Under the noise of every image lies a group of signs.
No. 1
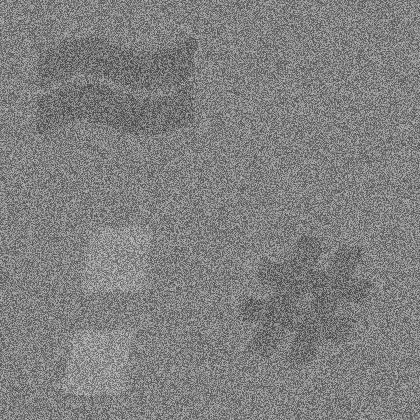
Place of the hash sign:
bottom right
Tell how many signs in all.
3
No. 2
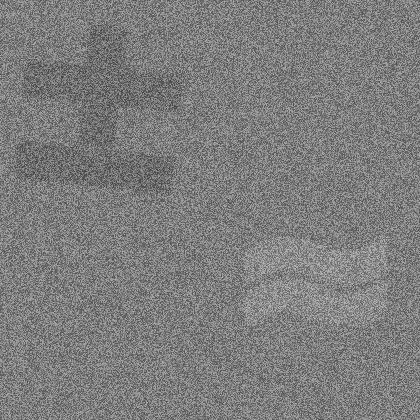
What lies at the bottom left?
nothing
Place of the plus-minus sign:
top left
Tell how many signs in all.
2
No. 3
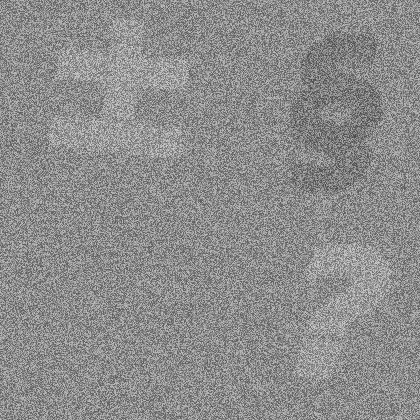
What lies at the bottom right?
question mark
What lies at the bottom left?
nothing
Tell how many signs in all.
3
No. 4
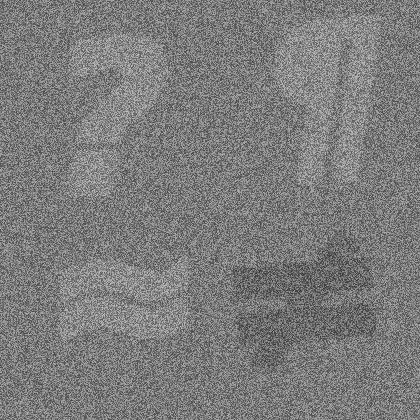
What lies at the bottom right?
not-equal sign
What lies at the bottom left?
approximately sign
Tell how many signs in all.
4
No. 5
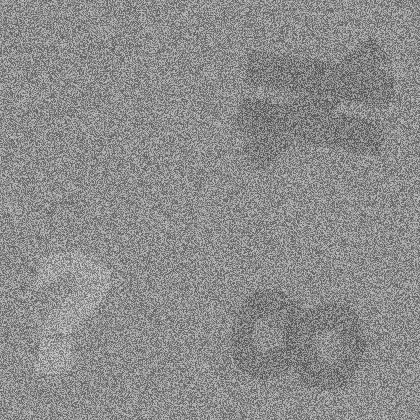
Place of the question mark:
bottom left
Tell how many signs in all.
3
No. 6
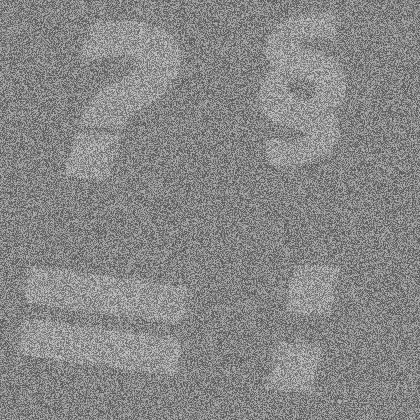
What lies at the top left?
question mark
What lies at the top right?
section sign
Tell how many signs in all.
4
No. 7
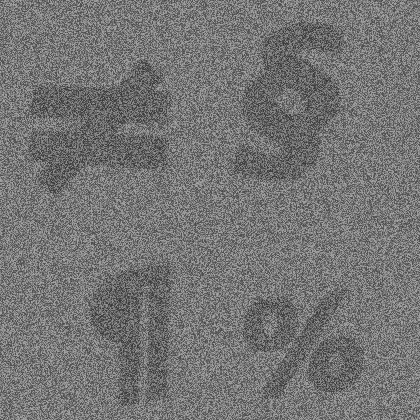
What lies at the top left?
not-equal sign
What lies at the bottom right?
percent sign
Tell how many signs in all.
4
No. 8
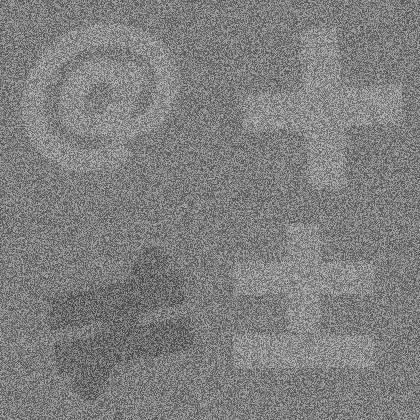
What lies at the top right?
plus sign
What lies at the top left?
at sign
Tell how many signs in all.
4
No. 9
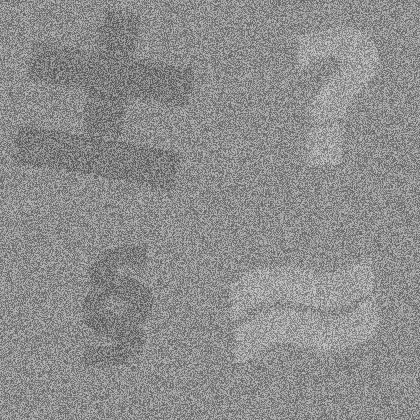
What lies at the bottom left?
section sign
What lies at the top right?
question mark
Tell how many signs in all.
4
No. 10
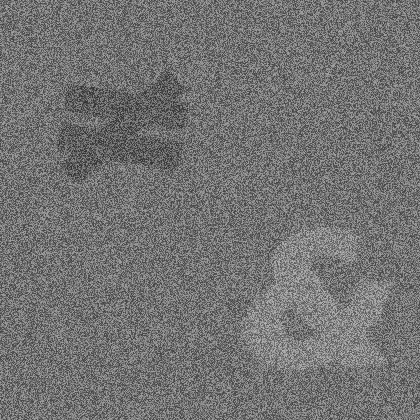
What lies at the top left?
not-equal sign
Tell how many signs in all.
2
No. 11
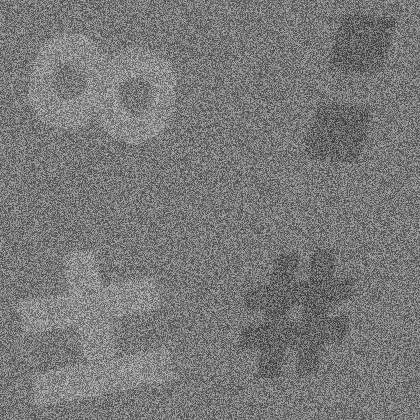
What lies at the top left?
infinity sign
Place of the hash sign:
bottom right
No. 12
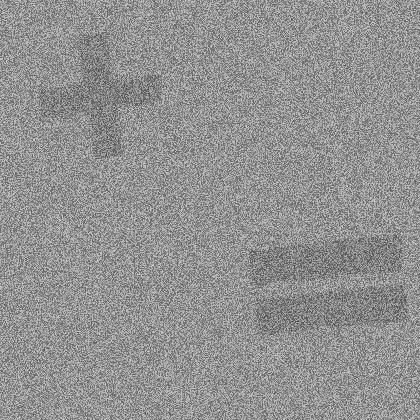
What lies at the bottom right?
equals sign
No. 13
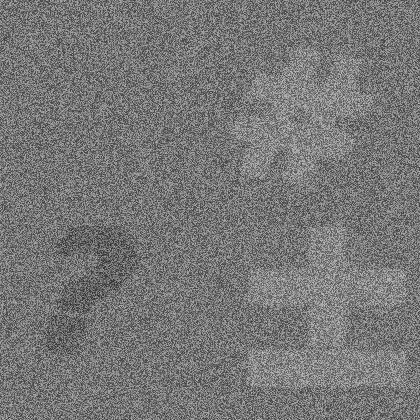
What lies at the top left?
nothing
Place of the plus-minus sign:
bottom right
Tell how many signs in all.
3
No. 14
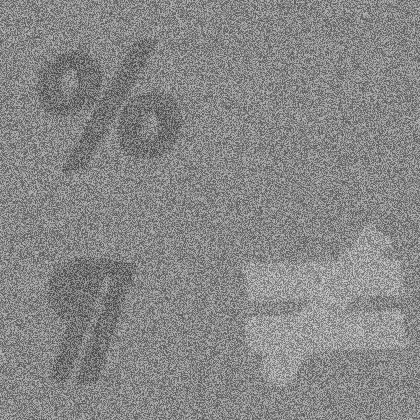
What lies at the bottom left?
pilcrow
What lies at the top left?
percent sign
